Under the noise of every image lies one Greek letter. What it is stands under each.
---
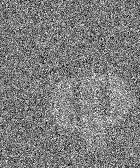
phi
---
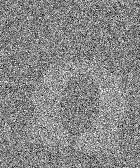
omega
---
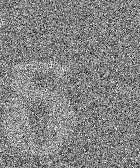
delta
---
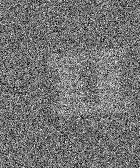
pi
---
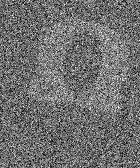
omega
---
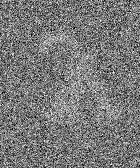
lambda
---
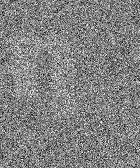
eta
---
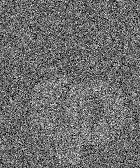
phi
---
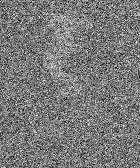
xi
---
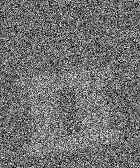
pi
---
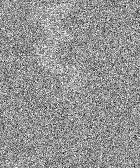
xi
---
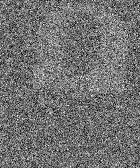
omega
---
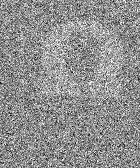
omega
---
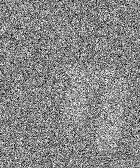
eta
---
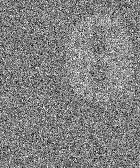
theta
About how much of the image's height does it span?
half
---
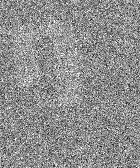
eta
